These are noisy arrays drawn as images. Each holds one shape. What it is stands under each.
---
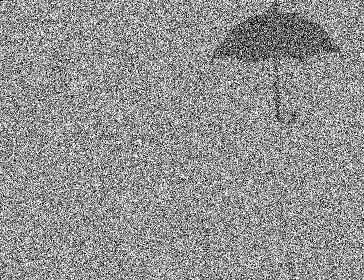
dark umbrella, top right
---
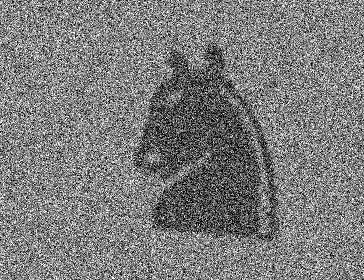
dark chess knight
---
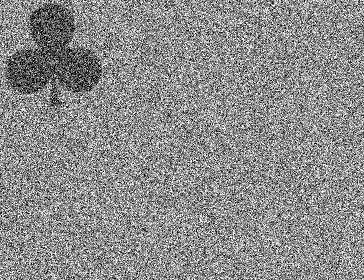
dark club, top left
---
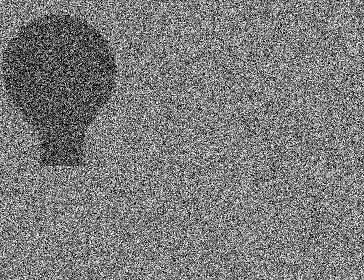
dark light bulb
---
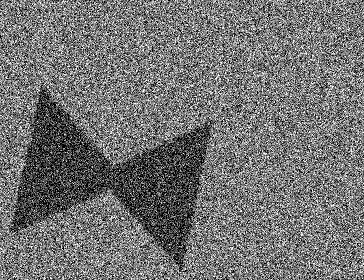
dark bow tie
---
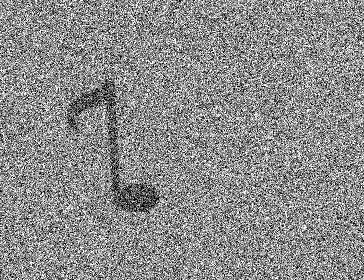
dark musical note
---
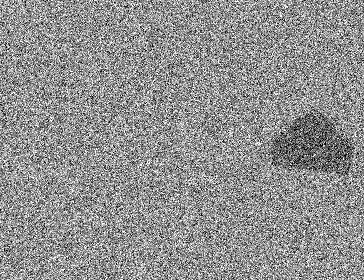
dark cloud, middle right
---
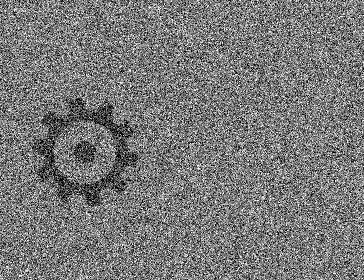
dark gear, middle left
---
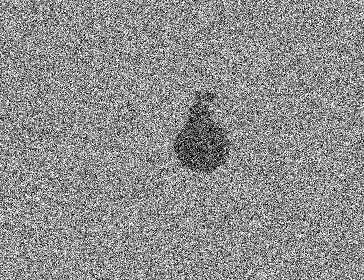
dark pear, centre
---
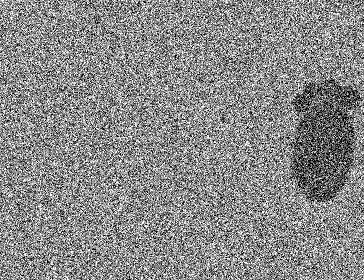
dark footprint, middle right
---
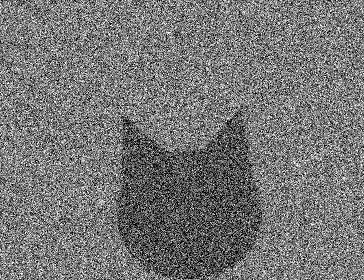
dark cat's head
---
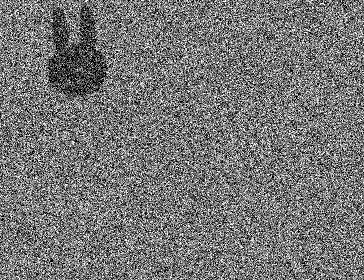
dark rabbit's head, top left
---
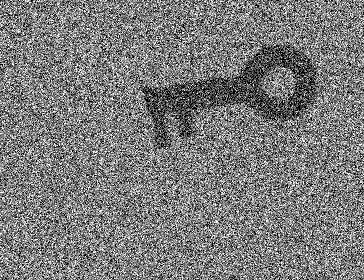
dark key
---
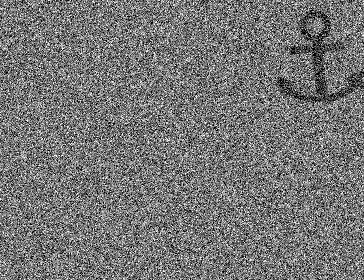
dark anchor, top right
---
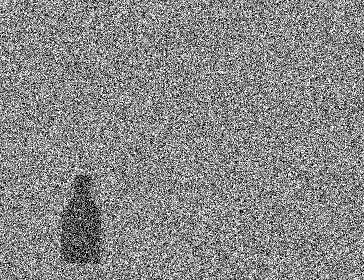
dark bottle, bottom left
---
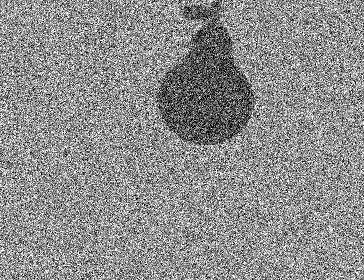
dark pear
